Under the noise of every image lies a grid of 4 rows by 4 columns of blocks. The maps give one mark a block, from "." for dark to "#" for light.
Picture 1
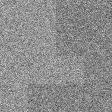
# # . .
# # . .
# # # .
# . . .
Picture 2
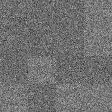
. . . #
. . . #
. # . .
# . # #
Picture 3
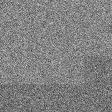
# # # #
# # # #
# # # .
. . . .
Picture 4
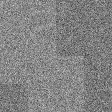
# # . .
# # . .
# # # .
. # # .
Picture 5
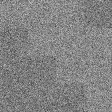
# # # .
. # # #
. . # #
. . . #
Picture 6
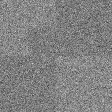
# # . .
# . . .
. . # #
. . # #
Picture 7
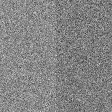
# # . .
# # . .
# # . .
# # . .
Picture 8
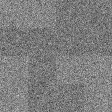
# # . .
. . . .
# . # #
# . . #
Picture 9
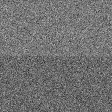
# # # #
# # # #
. . . .
. . . .
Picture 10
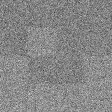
. . . .
. # . .
# . . #
# # # #
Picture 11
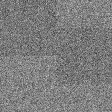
. . # #
. . . .
# # . .
# # # #
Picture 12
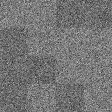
# # . .
. # # #
. . # #
. # . #
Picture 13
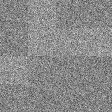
. # . .
. # # #
# . . .
. . . .
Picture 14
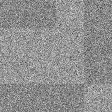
. . # .
# # # .
# # # .
. . . #
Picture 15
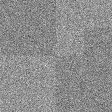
. . # #
. . # .
# # . .
# # . .
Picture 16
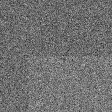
. . . .
. . . .
. # # #
. # # #
